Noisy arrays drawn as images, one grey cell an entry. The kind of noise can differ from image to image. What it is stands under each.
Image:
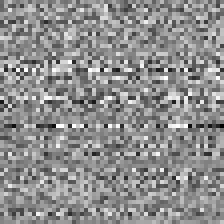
rows of uneven size
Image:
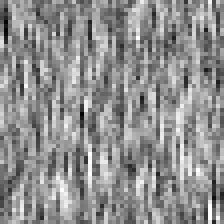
streaked along the columns
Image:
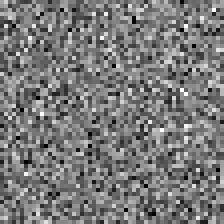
independent entries
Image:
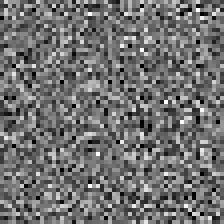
low rank plus noise
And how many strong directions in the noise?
three or four
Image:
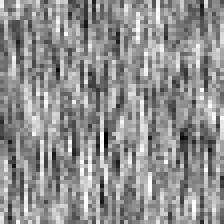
streaked along the columns
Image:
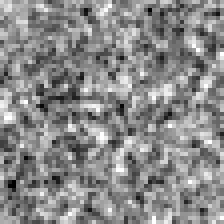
blotchy
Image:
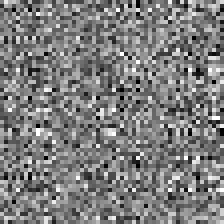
low rank plus noise
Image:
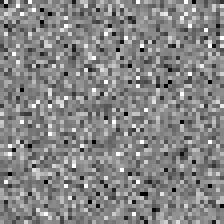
heavy tails
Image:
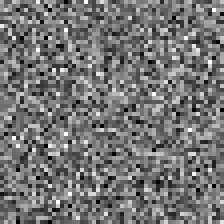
independent entries
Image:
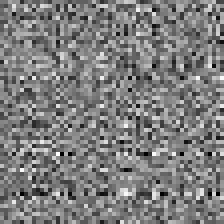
low rank plus noise
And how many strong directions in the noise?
two
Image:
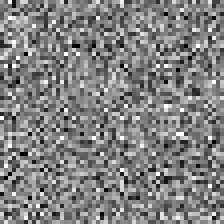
low rank plus noise
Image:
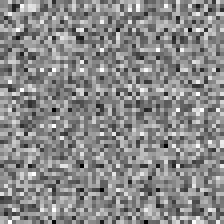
low rank plus noise
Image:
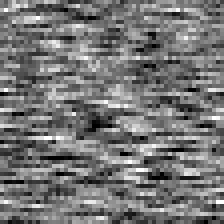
streaked along the rows
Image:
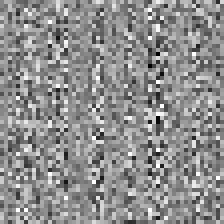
columns of uneven size
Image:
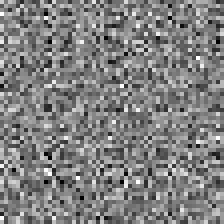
low rank plus noise
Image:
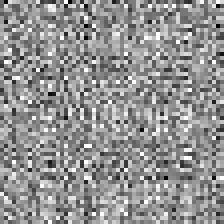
low rank plus noise
